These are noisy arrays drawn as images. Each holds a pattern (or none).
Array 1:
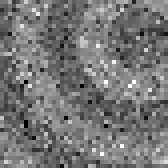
rings round one point
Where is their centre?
top right
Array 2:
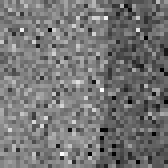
a sharp edge
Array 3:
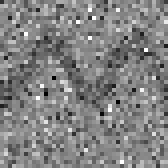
a wavy band
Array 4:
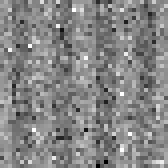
vertical stripes
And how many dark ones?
4
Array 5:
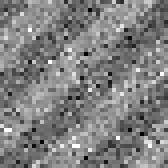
diagonal stripes
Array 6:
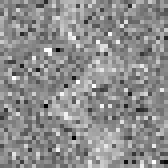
a wavy band
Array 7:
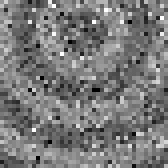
rings round one point
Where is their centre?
top middle
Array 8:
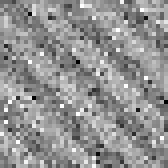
diagonal stripes
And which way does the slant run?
top left to bottom right
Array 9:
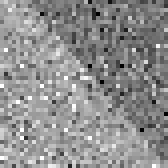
a sharp edge
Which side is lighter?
bottom left
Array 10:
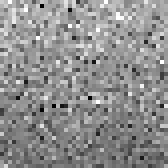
a smooth slope
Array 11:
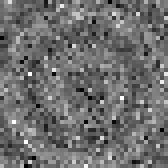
rings round one point
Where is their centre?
centre
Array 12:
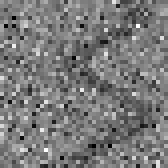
a wavy band
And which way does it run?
top to bottom
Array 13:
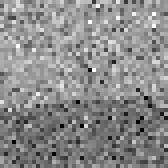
a sharp edge
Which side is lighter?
top
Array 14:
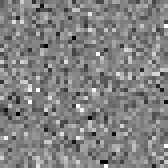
only noise
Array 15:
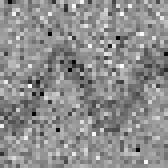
a wavy band
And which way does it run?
left to right
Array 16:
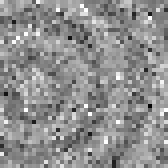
rings round one point
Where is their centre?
middle left
